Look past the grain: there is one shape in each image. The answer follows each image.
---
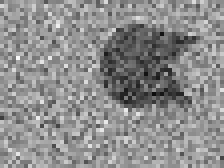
dark cat's head
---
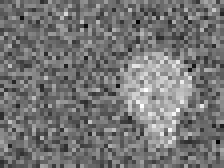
light light bulb
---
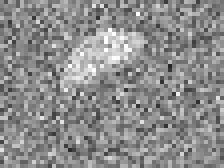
light umbrella
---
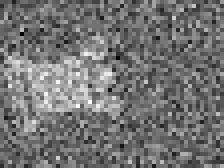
light chess rook
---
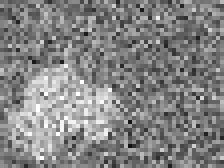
light car
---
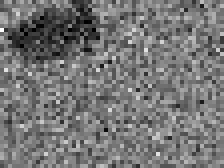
dark footprint, top left
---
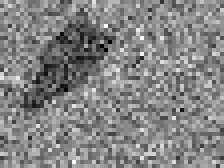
dark bottle
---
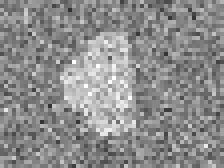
light cloud
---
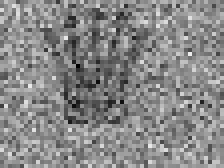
dark chess queen
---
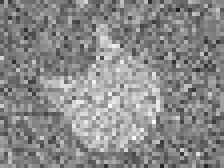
light cat's head
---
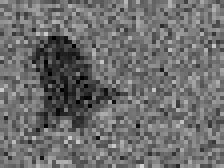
dark bell
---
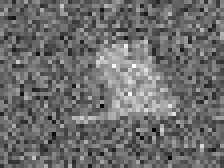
light flag
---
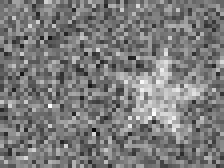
light star
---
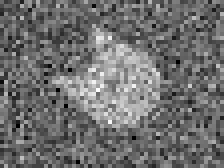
light cat's head
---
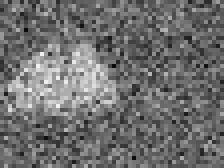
light chess knight
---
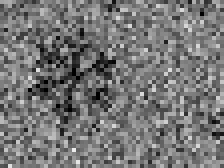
dark snowflake
